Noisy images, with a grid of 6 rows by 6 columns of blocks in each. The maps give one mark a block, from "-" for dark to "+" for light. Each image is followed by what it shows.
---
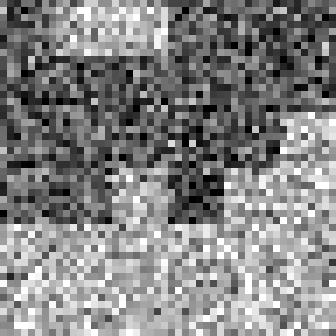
-++---
------
-----+
--+-++
++++++
++++++
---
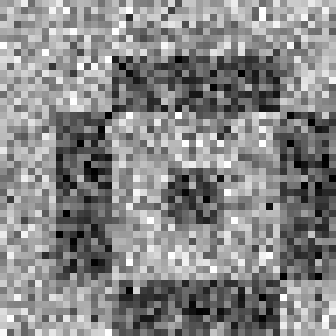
++++++
++---+
+-+++-
+-+-+-
+-+++-
++---+
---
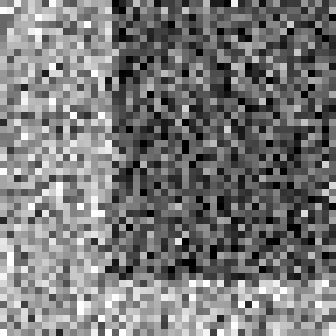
++----
++----
++----
++----
++----
++++++
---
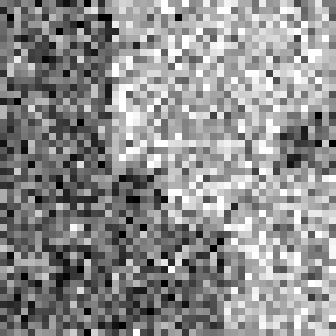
--++++
--++++
--+++-
---+++
----++
----++
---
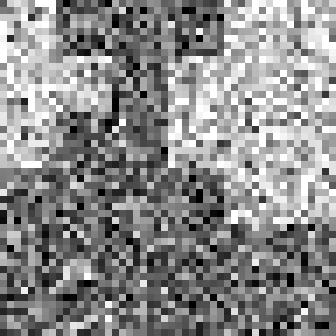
+---++
++-+++
+--+++
----++
------
------
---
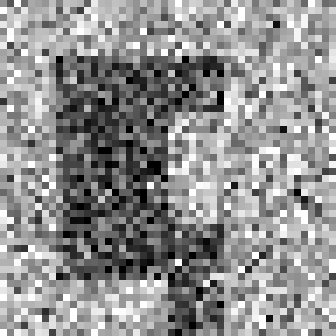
++++++
+---++
+--+++
+--+++
+---++
+++-++
